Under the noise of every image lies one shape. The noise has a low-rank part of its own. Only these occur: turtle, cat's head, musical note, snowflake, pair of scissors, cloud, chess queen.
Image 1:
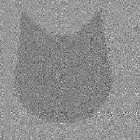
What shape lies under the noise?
cat's head
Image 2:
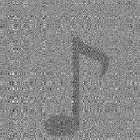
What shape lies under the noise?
musical note
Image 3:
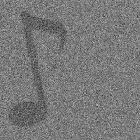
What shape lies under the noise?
musical note
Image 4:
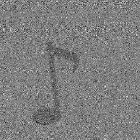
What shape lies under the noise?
musical note
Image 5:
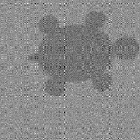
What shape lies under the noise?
turtle
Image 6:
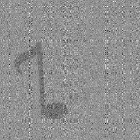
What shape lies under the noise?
musical note
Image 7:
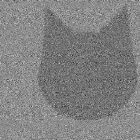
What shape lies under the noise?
cat's head
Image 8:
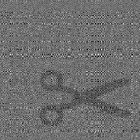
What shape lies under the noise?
pair of scissors
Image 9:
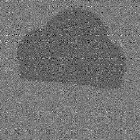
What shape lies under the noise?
cloud
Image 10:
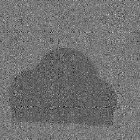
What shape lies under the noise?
cloud
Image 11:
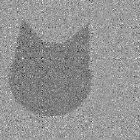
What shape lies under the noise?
cat's head
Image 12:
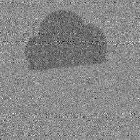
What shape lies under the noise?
cloud
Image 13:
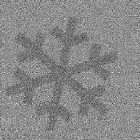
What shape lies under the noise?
snowflake
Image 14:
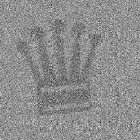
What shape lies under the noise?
chess queen
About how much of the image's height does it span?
two thirds
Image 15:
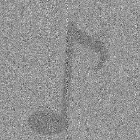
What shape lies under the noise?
musical note
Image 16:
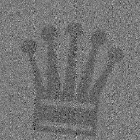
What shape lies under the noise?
chess queen
